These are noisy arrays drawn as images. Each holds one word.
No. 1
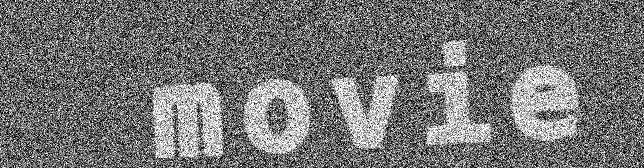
movie
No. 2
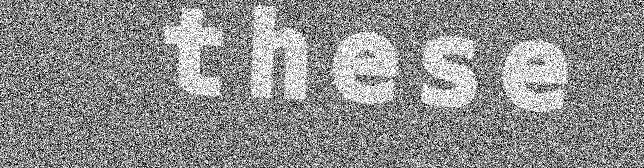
these
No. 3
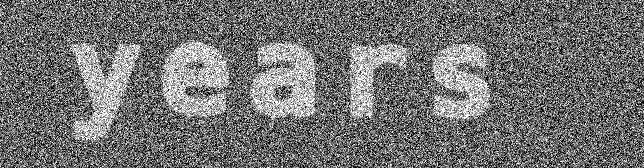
years
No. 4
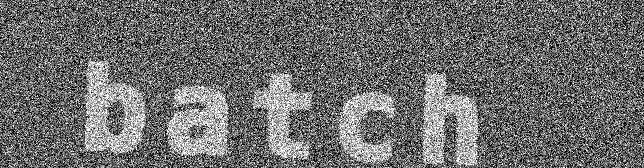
batch
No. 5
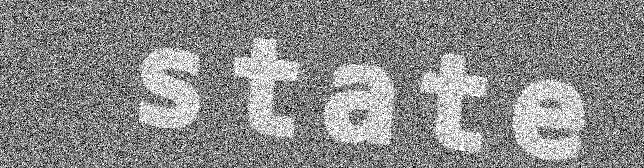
state
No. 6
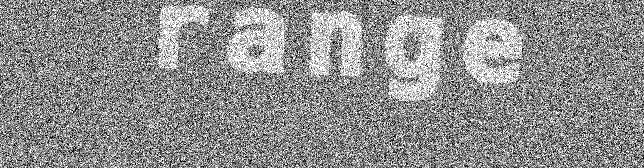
range
